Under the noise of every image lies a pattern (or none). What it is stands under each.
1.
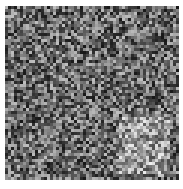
one block
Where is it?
bottom right
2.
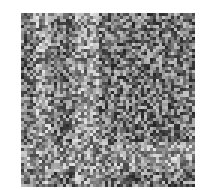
bands of rows crossing bands of columns
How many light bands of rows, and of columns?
1 and 2
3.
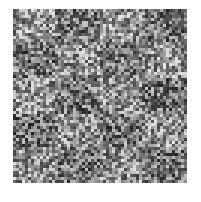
a checkerboard
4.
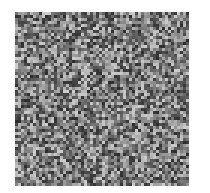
only noise
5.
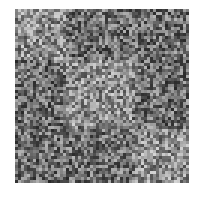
blocks along the diagonal
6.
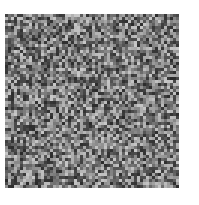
only noise
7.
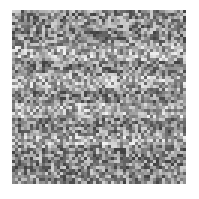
bands of rows
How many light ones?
4
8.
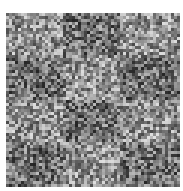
a checkerboard
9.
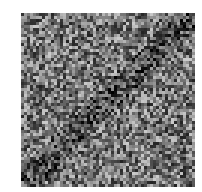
a diagonal band
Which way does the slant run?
bottom left to top right
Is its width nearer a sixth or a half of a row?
a sixth
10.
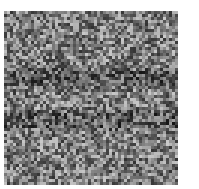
bands of rows
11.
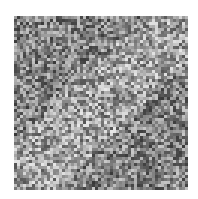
a diagonal band
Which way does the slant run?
bottom left to top right
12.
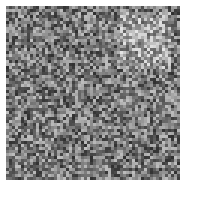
one block
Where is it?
top right
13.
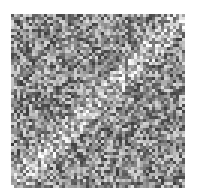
a diagonal band
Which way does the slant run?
bottom left to top right
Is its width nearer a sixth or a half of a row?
a sixth
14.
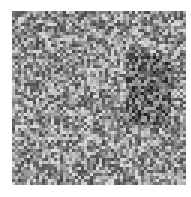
one block
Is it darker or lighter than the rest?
darker
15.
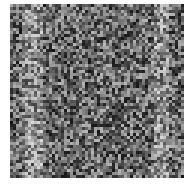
bands of columns
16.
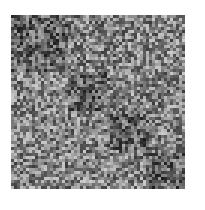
blocks along the diagonal
